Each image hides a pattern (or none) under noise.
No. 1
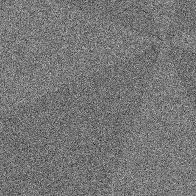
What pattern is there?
spokes from one point
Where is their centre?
top right
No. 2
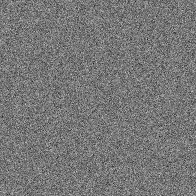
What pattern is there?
only noise
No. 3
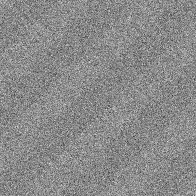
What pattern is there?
diagonal stripes
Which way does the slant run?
bottom left to top right
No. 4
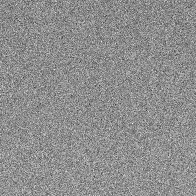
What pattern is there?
a smooth slope
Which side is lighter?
bottom
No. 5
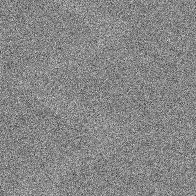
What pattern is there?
a wavy band
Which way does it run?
top to bottom
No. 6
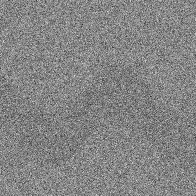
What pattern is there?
a wavy band
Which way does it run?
left to right
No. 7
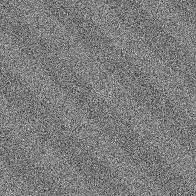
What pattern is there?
diagonal stripes
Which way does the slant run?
top left to bottom right
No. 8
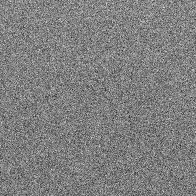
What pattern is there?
a smooth slope
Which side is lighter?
top
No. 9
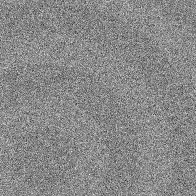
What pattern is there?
rings round one point
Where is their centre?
bottom left
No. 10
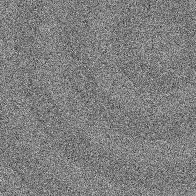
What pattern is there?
rings round one point
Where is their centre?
top right
